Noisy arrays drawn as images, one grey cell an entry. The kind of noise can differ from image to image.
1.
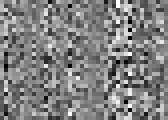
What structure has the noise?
columns of uneven size
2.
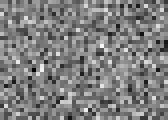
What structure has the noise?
independent entries
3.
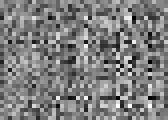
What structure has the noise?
low rank plus noise
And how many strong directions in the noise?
two
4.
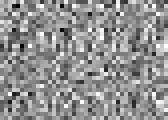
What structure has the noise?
low rank plus noise
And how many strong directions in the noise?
two
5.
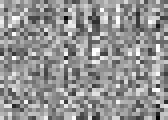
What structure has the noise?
low rank plus noise
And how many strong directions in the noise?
two
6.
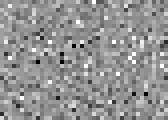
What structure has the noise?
heavy tails
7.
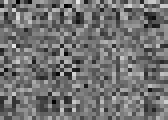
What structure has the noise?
low rank plus noise
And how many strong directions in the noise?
two
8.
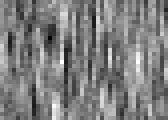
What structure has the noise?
streaked along the columns
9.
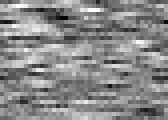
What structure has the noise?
streaked along the rows
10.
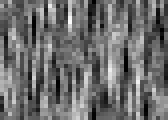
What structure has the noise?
streaked along the columns
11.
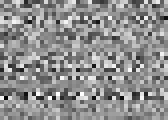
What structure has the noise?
rows of uneven size
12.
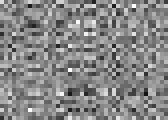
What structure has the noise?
low rank plus noise
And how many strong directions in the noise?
one
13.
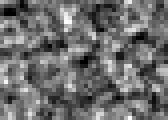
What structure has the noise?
blotchy
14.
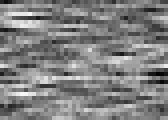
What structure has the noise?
streaked along the rows
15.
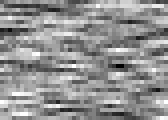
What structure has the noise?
streaked along the rows
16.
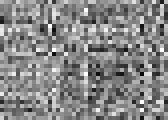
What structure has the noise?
low rank plus noise
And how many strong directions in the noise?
two
